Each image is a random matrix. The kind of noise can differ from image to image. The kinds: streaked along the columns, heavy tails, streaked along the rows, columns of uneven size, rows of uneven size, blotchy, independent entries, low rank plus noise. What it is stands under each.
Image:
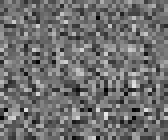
low rank plus noise
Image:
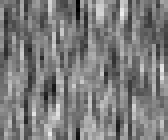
streaked along the columns
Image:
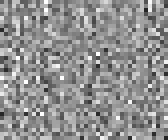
low rank plus noise
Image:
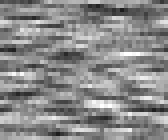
streaked along the rows
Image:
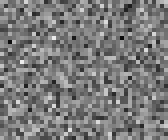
independent entries
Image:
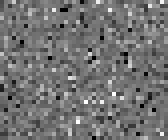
heavy tails
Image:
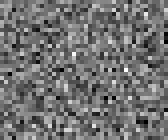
low rank plus noise
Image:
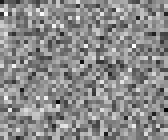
independent entries
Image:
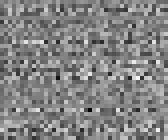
rows of uneven size
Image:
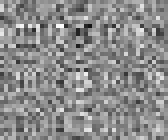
low rank plus noise
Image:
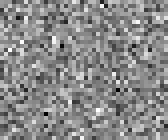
independent entries
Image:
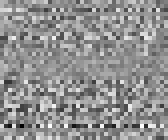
rows of uneven size
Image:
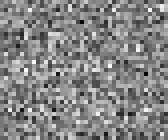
low rank plus noise
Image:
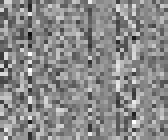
columns of uneven size
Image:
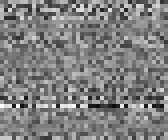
rows of uneven size
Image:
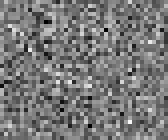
low rank plus noise
